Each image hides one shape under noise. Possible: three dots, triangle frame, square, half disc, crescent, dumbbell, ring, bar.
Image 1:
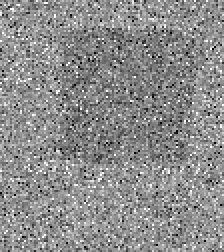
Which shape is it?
square
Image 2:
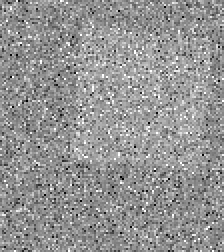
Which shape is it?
square
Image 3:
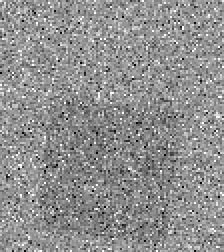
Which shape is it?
square
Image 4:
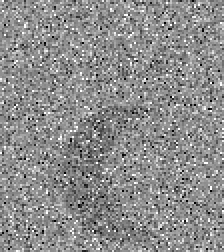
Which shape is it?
crescent
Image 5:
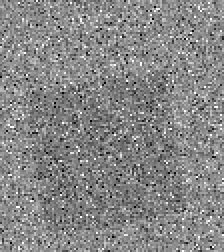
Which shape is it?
square
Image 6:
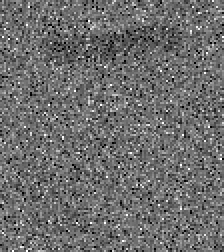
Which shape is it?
bar
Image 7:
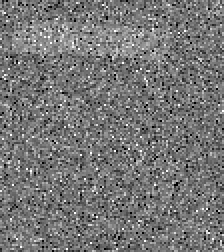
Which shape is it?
bar
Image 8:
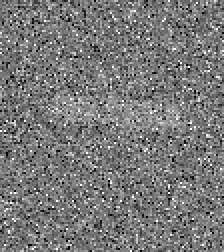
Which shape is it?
bar
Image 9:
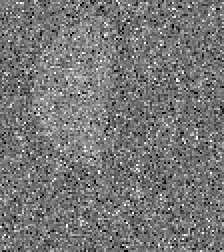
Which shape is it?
half disc
